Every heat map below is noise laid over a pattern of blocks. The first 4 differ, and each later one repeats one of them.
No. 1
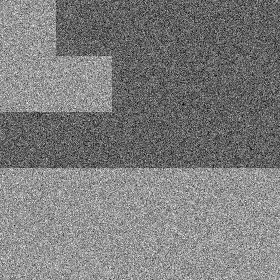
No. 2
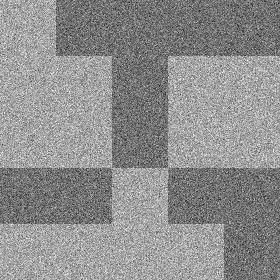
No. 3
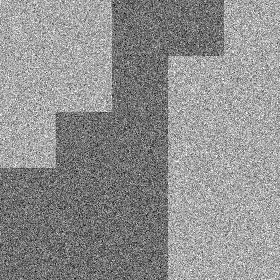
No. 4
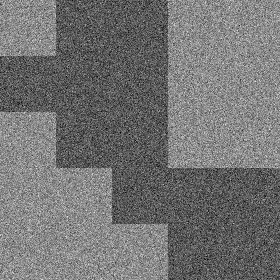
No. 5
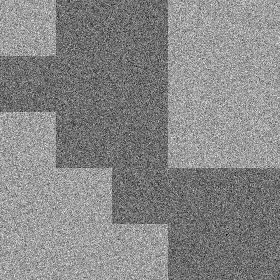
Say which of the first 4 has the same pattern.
4
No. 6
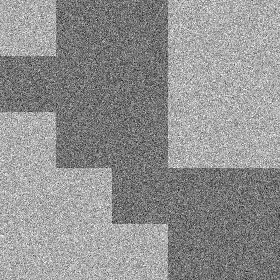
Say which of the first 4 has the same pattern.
4
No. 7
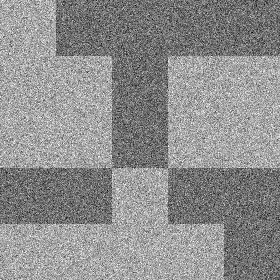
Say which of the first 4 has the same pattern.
2
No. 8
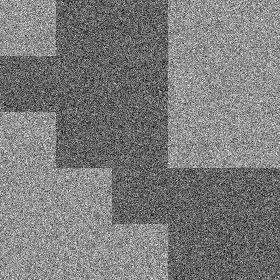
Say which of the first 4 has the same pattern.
4
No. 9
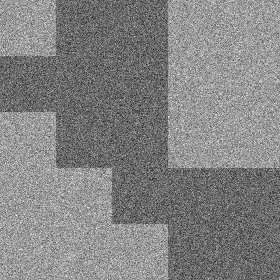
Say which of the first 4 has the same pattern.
4
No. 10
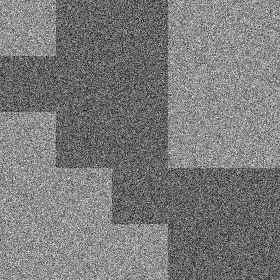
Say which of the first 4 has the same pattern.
4
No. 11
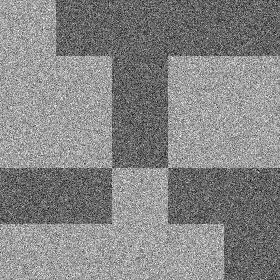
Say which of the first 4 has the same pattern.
2
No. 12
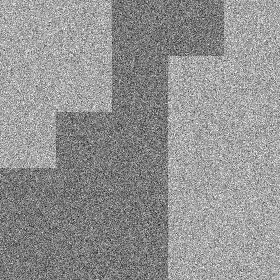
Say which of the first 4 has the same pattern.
3
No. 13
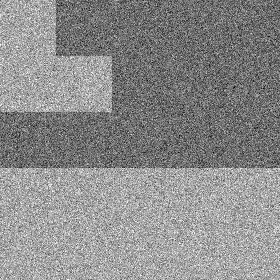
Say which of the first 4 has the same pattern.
1
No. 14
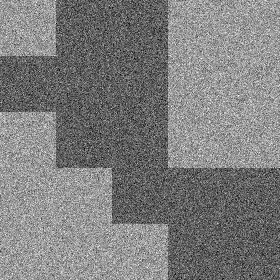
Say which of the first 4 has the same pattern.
4
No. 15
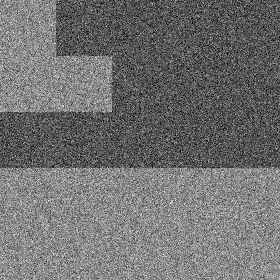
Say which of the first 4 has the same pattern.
1
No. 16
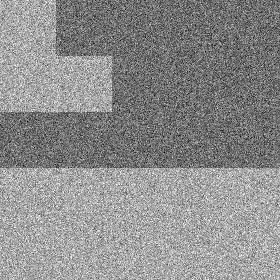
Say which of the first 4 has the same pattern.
1
